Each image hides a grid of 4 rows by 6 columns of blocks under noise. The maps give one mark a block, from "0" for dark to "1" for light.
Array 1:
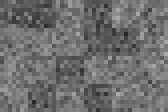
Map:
001011
111001
110111
101011
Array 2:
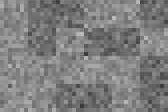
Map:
100110
101001
111110
110010
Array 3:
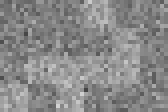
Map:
000100
000010
011110
101000
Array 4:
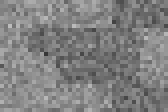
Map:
111100
100001
110001
111100
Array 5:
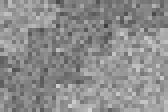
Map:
110000
100011
000111
001111
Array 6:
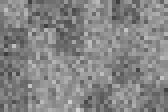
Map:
100101
010111
011101
011010
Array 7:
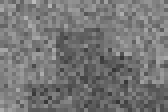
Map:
111111
110011
110001
100000
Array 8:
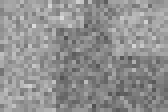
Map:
111011
110011
110000
110000
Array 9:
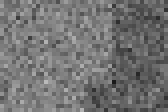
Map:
111100
111100
111100
111000
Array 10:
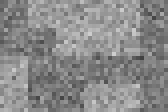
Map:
011110
001110
100000
100110
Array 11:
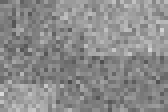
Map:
001111
000111
000000
110000
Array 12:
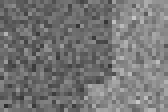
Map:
000011
000011
000011
000111
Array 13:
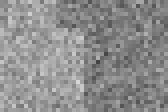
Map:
110000
111000
111000
111000
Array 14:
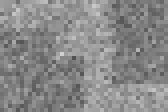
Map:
111100
001100
000100
000111
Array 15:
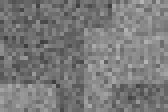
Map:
000011
000111
000111
110100
